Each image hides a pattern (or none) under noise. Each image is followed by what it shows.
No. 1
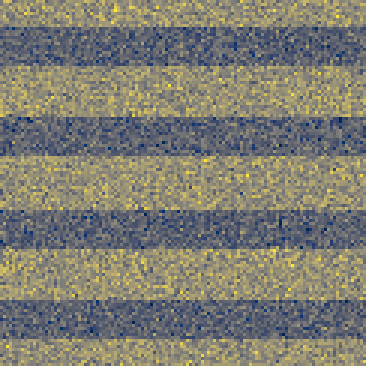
horizontal stripes
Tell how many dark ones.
4
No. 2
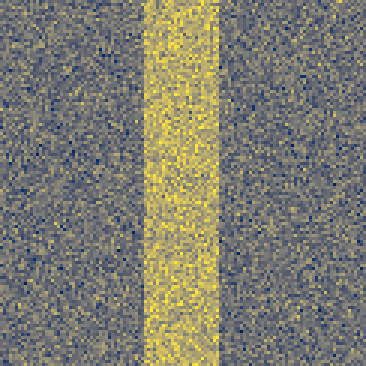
one vertical stripe
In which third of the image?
middle
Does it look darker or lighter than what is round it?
lighter
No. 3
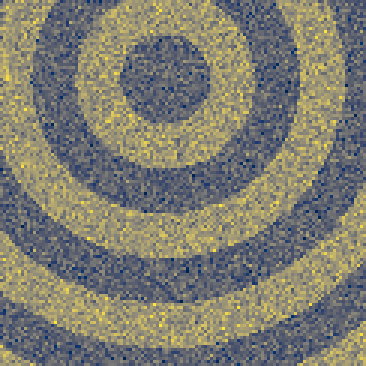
rings round one point
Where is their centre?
top middle
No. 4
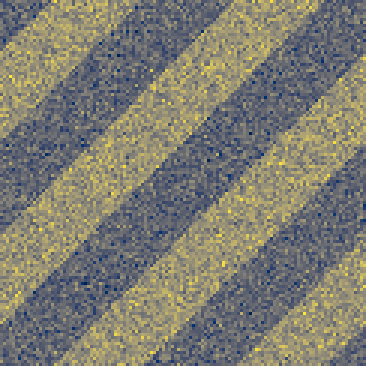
diagonal stripes
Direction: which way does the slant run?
bottom left to top right
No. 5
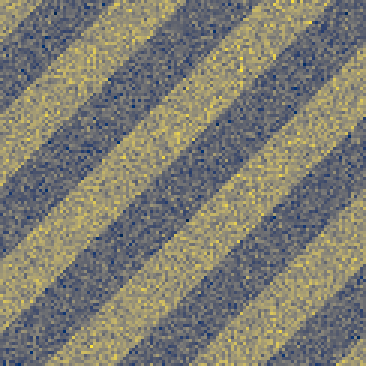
diagonal stripes
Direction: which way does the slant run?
bottom left to top right
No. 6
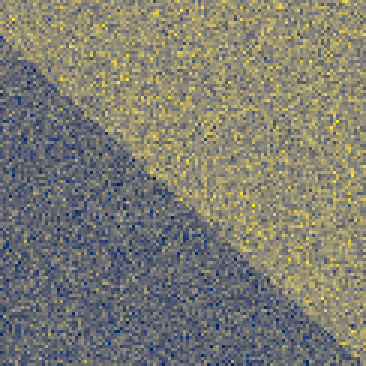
a sharp edge
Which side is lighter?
top right
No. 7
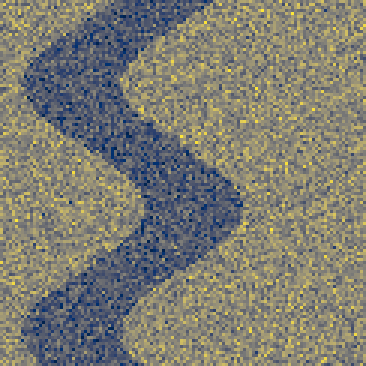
a wavy band
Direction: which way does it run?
top to bottom
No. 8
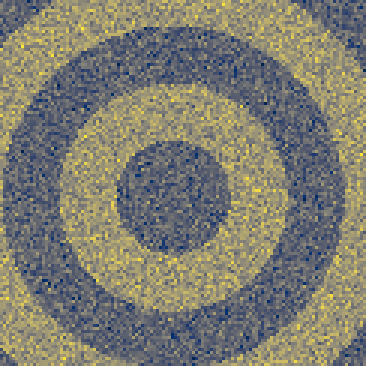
rings round one point
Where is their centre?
centre
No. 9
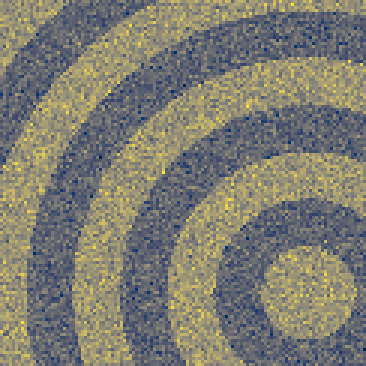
rings round one point
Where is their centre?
bottom right
